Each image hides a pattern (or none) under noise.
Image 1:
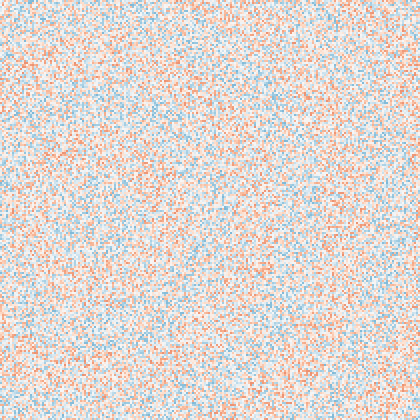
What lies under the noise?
rings round one point
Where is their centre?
middle left
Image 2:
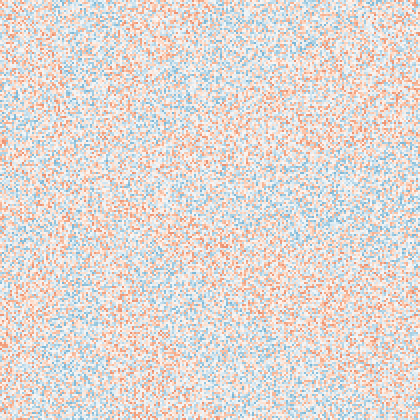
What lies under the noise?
spokes from one point
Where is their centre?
middle left
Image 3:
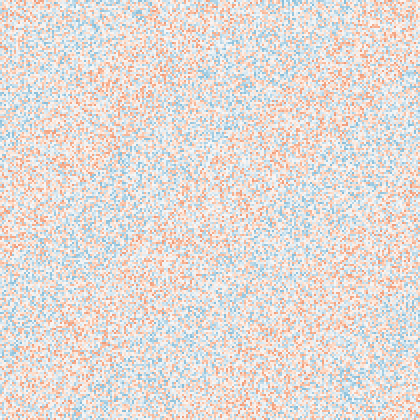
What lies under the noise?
diagonal stripes
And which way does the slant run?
bottom left to top right
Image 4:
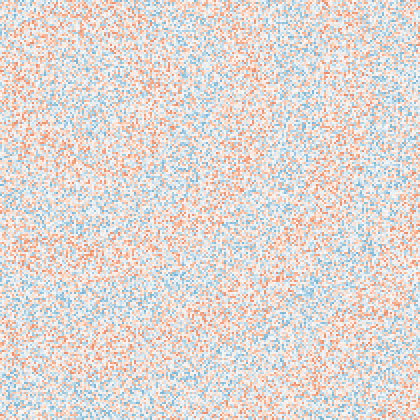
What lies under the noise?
rings round one point
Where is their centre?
top left
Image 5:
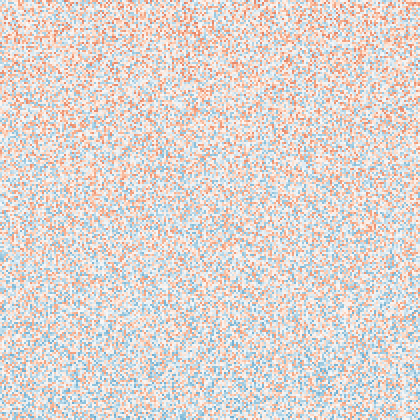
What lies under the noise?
a smooth slope
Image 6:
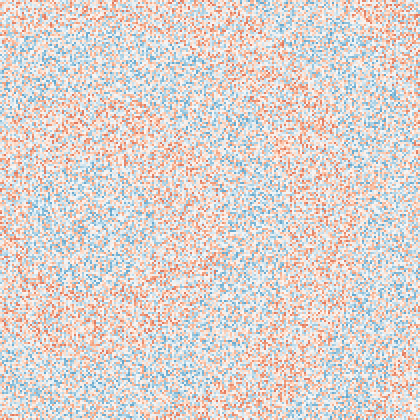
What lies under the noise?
rings round one point
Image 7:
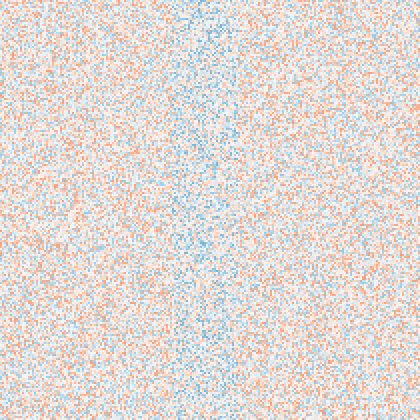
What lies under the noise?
one vertical stripe
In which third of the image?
middle
